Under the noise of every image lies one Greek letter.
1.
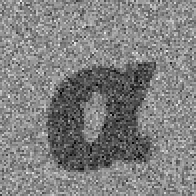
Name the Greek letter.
alpha
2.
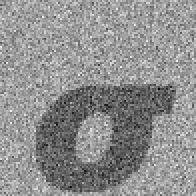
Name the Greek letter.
sigma
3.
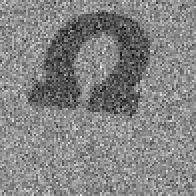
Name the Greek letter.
omega
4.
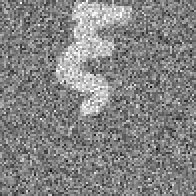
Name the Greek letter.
xi
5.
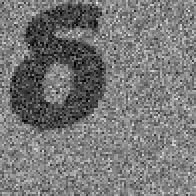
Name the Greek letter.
delta
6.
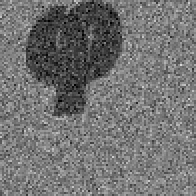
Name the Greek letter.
phi
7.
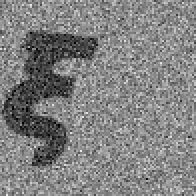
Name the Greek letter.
xi
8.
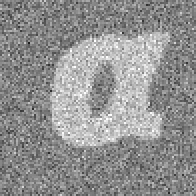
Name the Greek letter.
alpha
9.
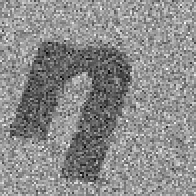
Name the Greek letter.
eta
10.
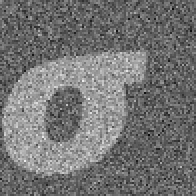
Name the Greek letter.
sigma
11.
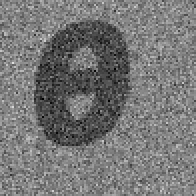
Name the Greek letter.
theta
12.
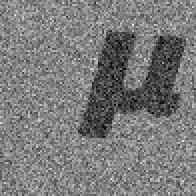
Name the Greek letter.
mu
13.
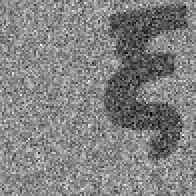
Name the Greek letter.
xi
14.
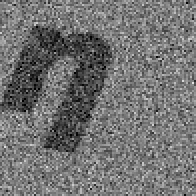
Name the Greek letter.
eta
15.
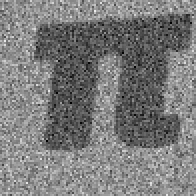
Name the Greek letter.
pi
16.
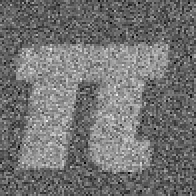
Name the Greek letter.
pi
